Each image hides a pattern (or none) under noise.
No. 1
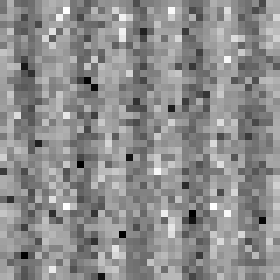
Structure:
vertical stripes
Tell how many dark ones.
5
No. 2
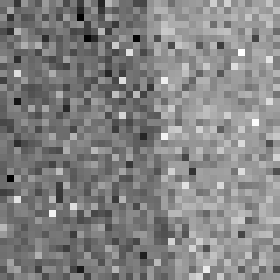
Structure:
a sharp edge
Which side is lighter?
right
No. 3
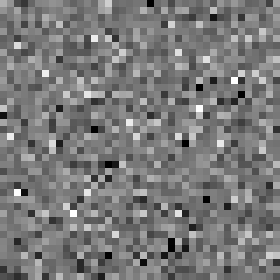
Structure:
only noise
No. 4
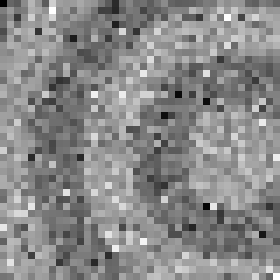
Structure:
rings round one point
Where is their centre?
middle right
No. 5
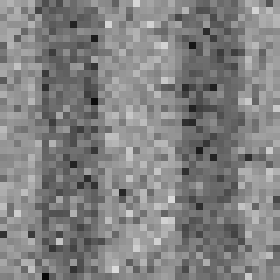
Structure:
vertical stripes
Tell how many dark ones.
2
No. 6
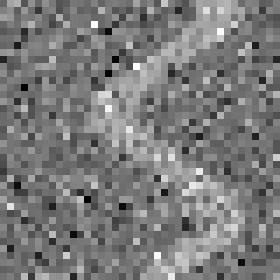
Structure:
a wavy band
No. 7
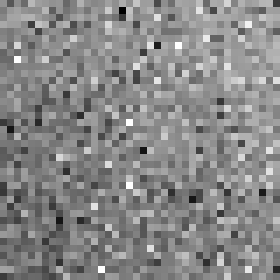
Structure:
a smooth slope
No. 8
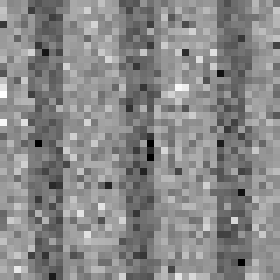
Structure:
vertical stripes
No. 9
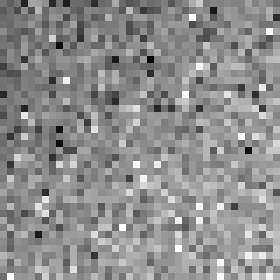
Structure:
a smooth slope
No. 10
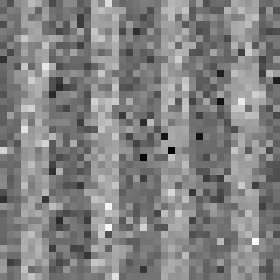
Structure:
vertical stripes
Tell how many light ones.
4
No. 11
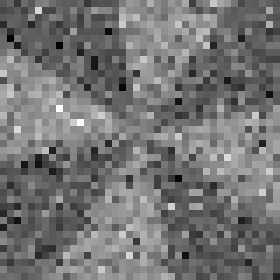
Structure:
spokes from one point
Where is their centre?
centre
